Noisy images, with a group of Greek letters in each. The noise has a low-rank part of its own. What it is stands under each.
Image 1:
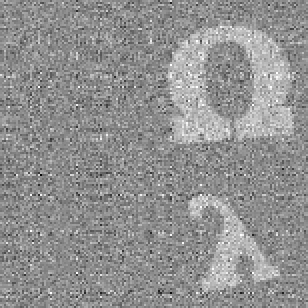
top right: omega; bottom right: lambda
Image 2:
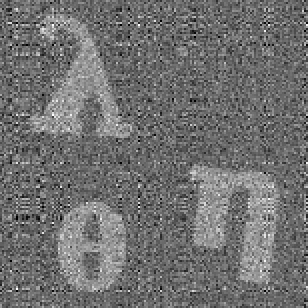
top left: lambda; bottom left: theta; bottom right: eta
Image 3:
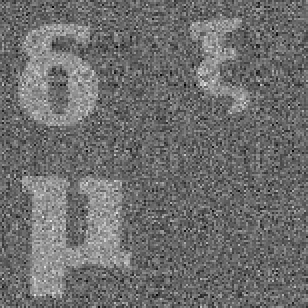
top left: delta; top right: xi; bottom left: mu
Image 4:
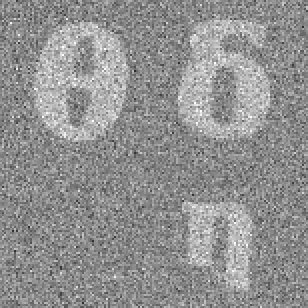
top left: theta; top right: delta; bottom right: eta
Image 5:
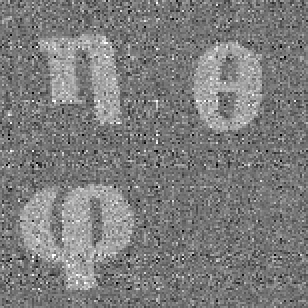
top left: eta; top right: theta; bottom left: phi
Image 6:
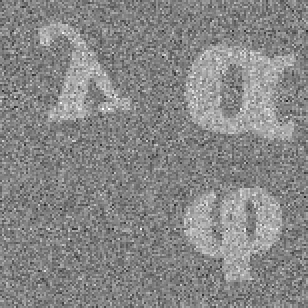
top left: lambda; top right: alpha; bottom right: phi
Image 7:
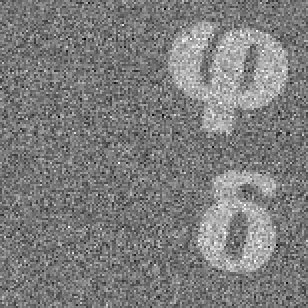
top right: phi; bottom right: delta
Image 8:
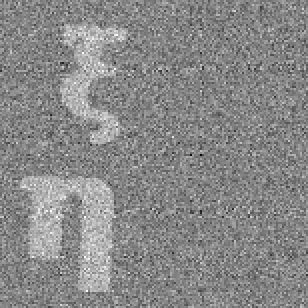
top left: xi; bottom left: eta
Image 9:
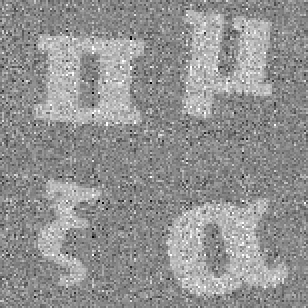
top left: pi; top right: mu; bottom left: xi; bottom right: alpha
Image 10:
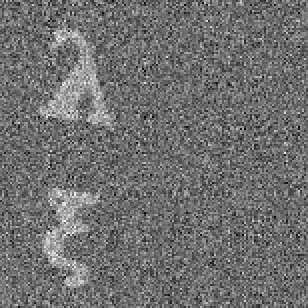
top left: lambda; bottom left: xi
